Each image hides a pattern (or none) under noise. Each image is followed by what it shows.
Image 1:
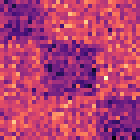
blocks along the diagonal
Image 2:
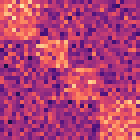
blocks along the diagonal
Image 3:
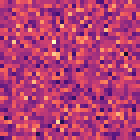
only noise
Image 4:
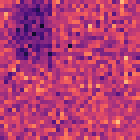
one block
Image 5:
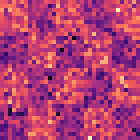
a checkerboard
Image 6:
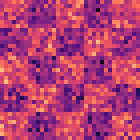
a checkerboard
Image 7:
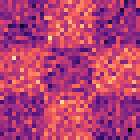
a checkerboard
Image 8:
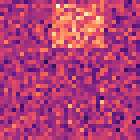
one block
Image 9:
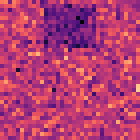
one block
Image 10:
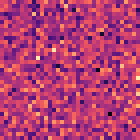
only noise
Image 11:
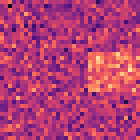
one block
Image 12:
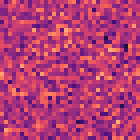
only noise
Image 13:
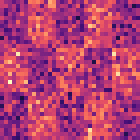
a checkerboard
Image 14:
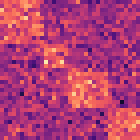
blocks along the diagonal
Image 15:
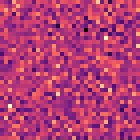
only noise
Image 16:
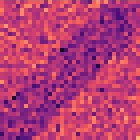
a diagonal band
